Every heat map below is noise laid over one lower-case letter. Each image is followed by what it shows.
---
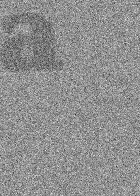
a
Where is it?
top left
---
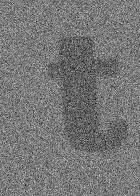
t
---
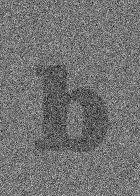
b
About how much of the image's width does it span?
half
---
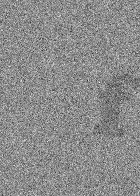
f
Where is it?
middle right
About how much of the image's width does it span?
a third
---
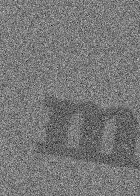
m
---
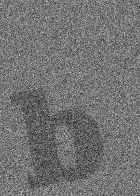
b
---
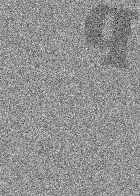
q
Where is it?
top right
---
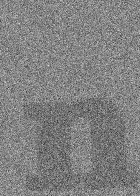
n
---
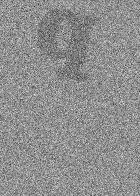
q
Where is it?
top middle
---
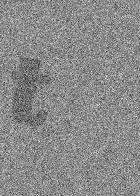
t
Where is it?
middle left
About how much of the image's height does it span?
a third
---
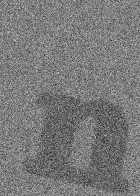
n
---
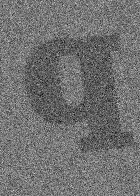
q
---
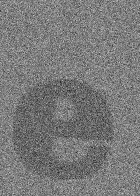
e
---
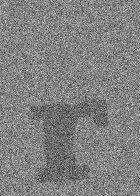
r
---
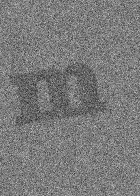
m
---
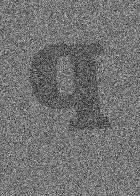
q
